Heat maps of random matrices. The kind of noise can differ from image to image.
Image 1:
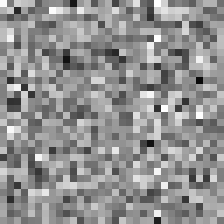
low rank plus noise
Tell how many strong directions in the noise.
five to eight
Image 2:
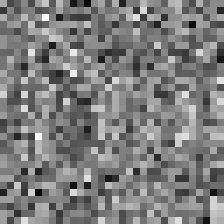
low rank plus noise
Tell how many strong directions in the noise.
one
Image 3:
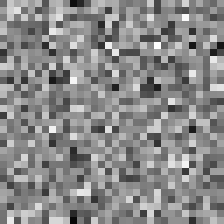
low rank plus noise
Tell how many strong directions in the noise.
three or four
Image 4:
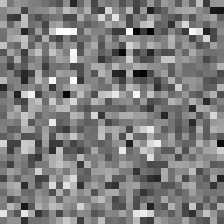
low rank plus noise
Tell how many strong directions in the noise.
one
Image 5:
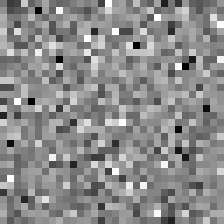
heavy tails
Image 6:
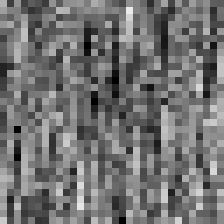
streaked along the columns
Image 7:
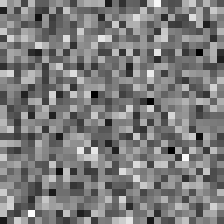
independent entries
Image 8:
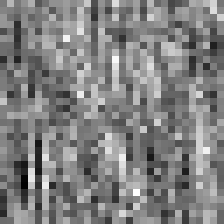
streaked along the columns
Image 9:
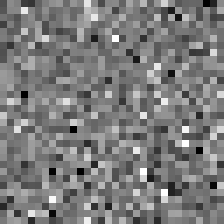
heavy tails
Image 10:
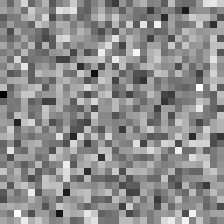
independent entries
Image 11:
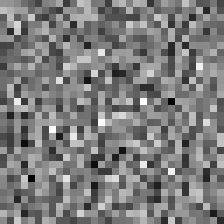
low rank plus noise
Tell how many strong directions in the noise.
five to eight
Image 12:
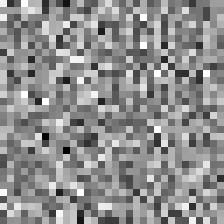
low rank plus noise
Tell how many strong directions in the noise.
two
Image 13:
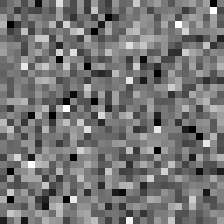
heavy tails
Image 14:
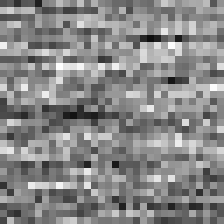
streaked along the rows
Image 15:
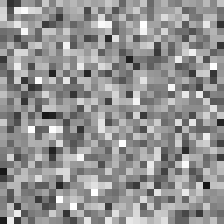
independent entries
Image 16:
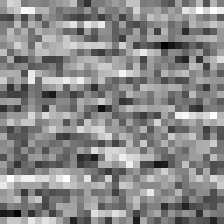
streaked along the rows
